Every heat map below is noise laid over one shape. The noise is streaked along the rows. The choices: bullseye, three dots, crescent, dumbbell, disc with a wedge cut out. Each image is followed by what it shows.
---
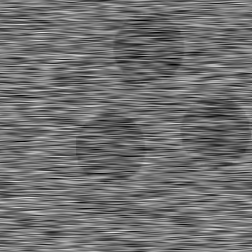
three dots
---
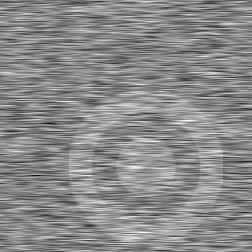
bullseye
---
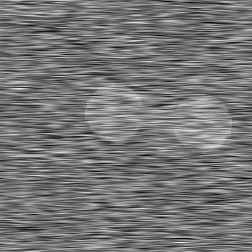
dumbbell
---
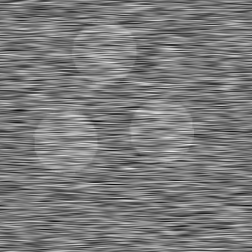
three dots
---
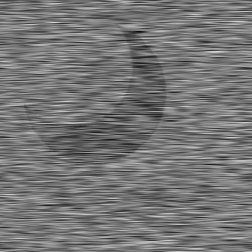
crescent
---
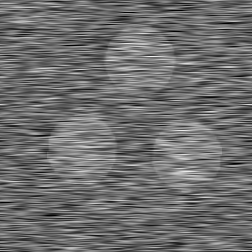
three dots
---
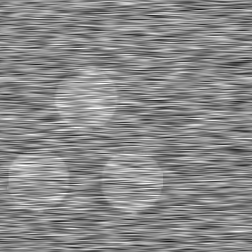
three dots
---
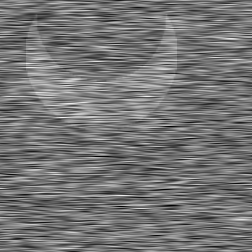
crescent
